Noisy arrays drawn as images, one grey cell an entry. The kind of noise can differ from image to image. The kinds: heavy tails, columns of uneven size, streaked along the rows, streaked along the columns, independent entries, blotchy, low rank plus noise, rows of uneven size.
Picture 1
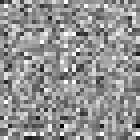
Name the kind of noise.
low rank plus noise
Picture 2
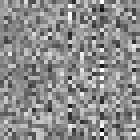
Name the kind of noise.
columns of uneven size
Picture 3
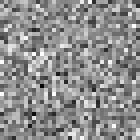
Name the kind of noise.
independent entries
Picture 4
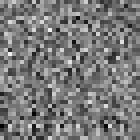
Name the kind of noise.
low rank plus noise
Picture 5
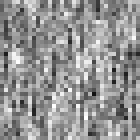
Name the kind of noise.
streaked along the columns
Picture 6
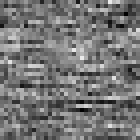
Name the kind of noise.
streaked along the rows
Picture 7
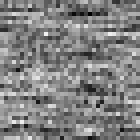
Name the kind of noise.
streaked along the rows
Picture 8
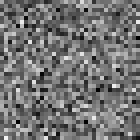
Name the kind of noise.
independent entries
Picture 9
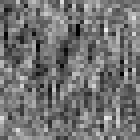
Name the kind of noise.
streaked along the columns
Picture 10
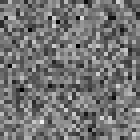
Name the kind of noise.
independent entries
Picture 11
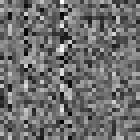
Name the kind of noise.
columns of uneven size
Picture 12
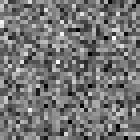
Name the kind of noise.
independent entries
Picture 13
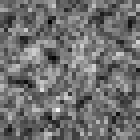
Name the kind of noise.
blotchy
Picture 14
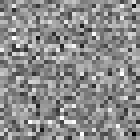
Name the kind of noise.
low rank plus noise
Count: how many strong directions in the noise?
three or four
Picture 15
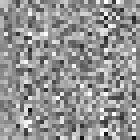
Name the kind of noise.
columns of uneven size
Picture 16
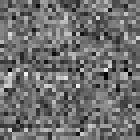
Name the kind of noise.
low rank plus noise
